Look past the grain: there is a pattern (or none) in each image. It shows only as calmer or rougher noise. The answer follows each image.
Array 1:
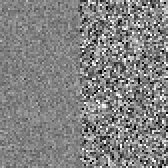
a sharp edge
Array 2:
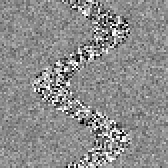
a wavy band
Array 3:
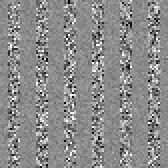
vertical stripes
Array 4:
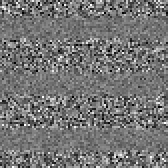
horizontal stripes
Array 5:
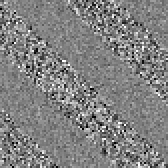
diagonal stripes
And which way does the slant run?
top left to bottom right
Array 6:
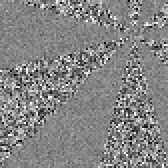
spokes from one point
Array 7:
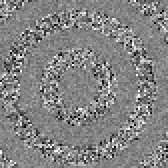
rings round one point
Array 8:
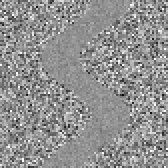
a wavy band
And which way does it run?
top to bottom
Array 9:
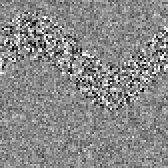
a wavy band
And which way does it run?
left to right
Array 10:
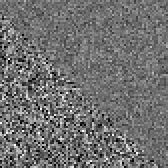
a sharp edge
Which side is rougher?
bottom left
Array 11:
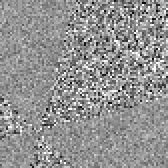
spokes from one point
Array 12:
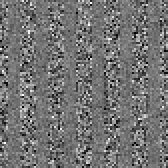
vertical stripes
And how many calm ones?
6
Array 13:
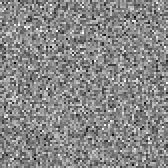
only noise
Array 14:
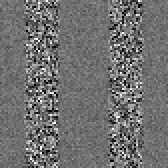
vertical stripes
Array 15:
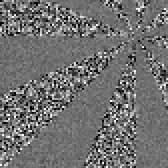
spokes from one point
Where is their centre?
top right
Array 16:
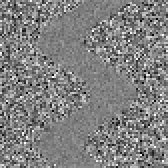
a wavy band
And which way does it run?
top to bottom
